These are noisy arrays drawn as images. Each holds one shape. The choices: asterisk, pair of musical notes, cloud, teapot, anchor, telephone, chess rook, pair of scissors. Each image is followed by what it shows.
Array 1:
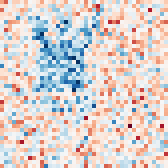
chess rook
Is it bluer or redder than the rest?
bluer
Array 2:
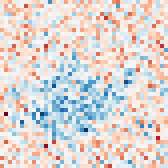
teapot
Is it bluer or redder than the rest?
bluer
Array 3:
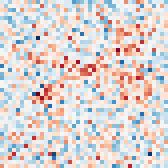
pair of scissors
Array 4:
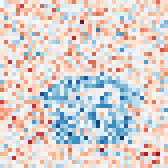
telephone
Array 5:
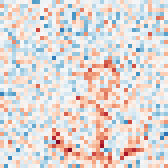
anchor
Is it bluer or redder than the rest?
redder
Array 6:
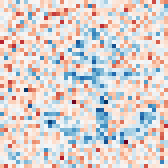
anchor
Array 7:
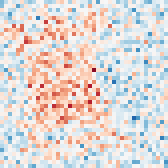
chess rook
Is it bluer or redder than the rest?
redder
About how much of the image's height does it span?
nearly all
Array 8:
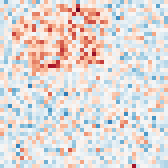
telephone
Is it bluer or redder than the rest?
redder
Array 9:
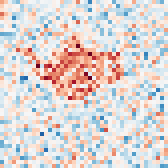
teapot
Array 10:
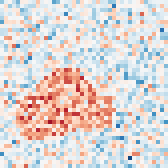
cloud
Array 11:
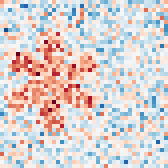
asterisk
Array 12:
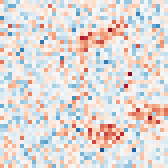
pair of musical notes
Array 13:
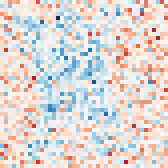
chess rook
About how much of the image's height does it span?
nearly all
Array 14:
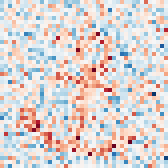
anchor
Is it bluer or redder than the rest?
redder
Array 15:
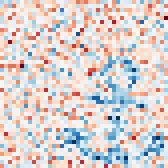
anchor
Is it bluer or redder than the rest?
bluer
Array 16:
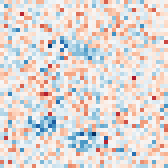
pair of musical notes
